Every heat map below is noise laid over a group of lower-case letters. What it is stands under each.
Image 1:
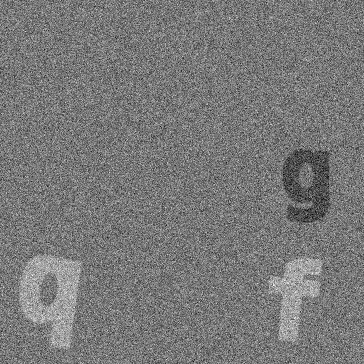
middle right: dark g; bottom left: light q; bottom right: light f
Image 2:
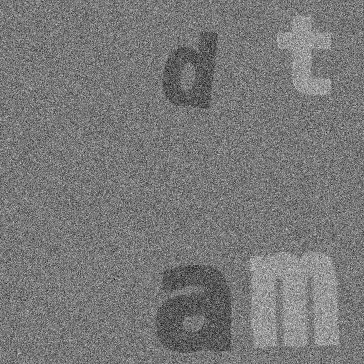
top middle: dark d; top right: light t; bottom middle: dark a; bottom right: light m
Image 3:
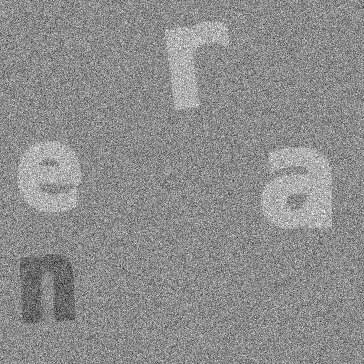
top middle: light r; middle left: light e; middle right: light a; bottom left: dark n
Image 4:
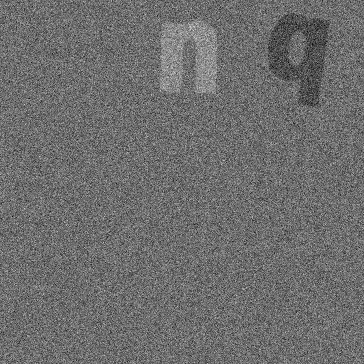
top middle: light n; top right: dark q
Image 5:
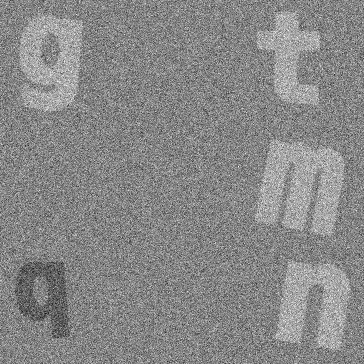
top left: light g; top right: light t; middle right: light m; bottom left: dark q; bottom right: light n
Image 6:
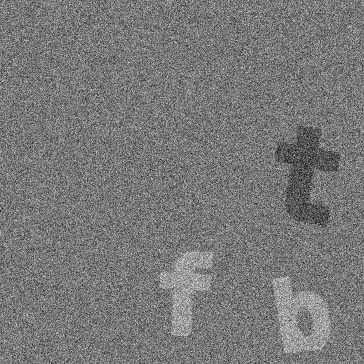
middle right: dark t; bottom middle: light f; bottom right: light b
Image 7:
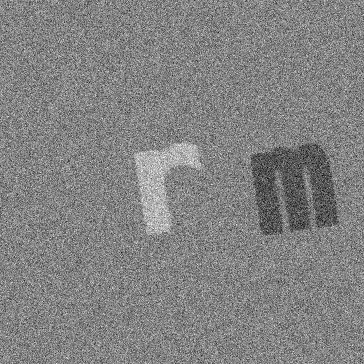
centre: light r; middle right: dark m
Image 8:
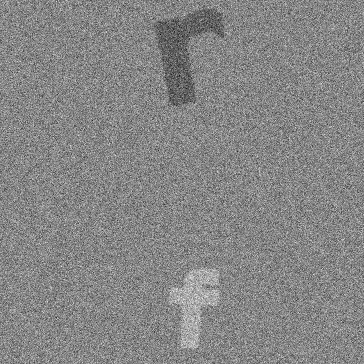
top middle: dark r; bottom middle: light f
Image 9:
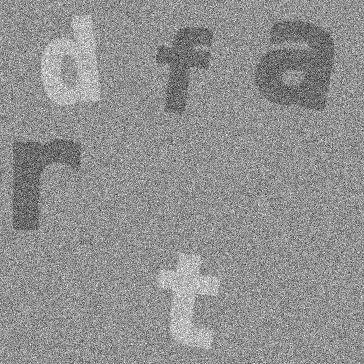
top left: light d; top middle: dark f; top right: dark a; middle left: dark r; bottom middle: light t
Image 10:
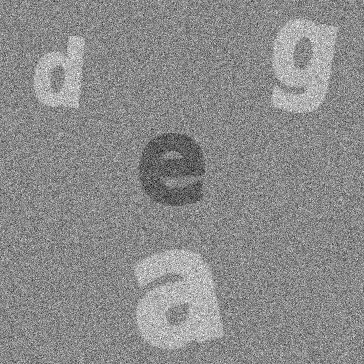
top left: light d; top right: light g; centre: dark e; bottom middle: light a
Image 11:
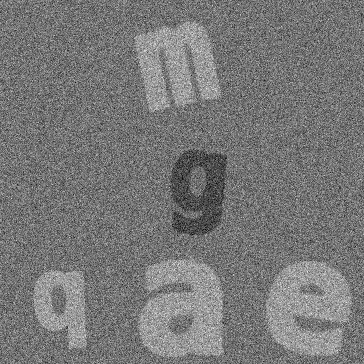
top middle: light m; centre: dark g; bottom left: light q; bottom middle: light a; bottom right: light e
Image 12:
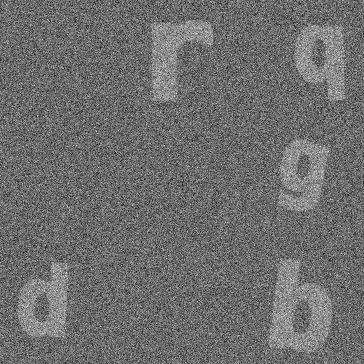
top middle: light r; top right: light q; middle right: light g; bottom left: light d; bottom right: light b
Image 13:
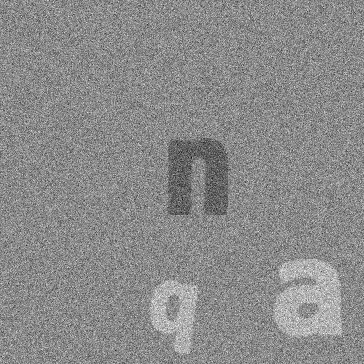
centre: dark n; bottom middle: light q; bottom right: light a
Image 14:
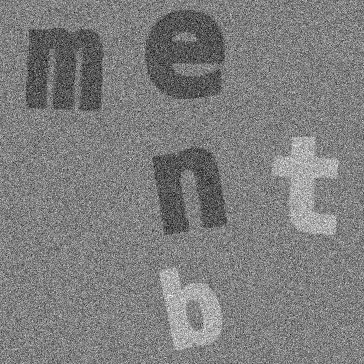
top left: dark m; top middle: dark e; centre: dark n; middle right: light t; bottom middle: light b
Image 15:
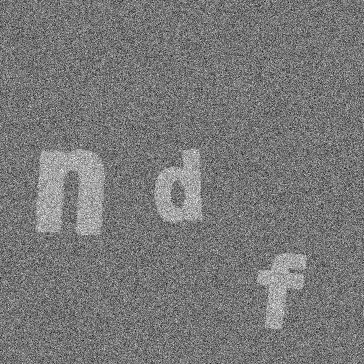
middle left: light n; centre: light d; bottom right: light f
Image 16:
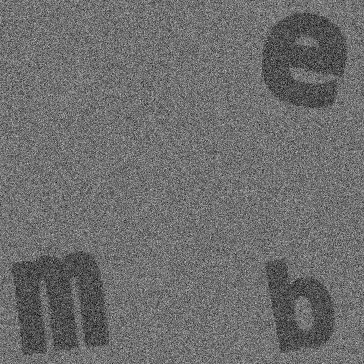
top right: dark e; bottom left: dark m; bottom right: dark b
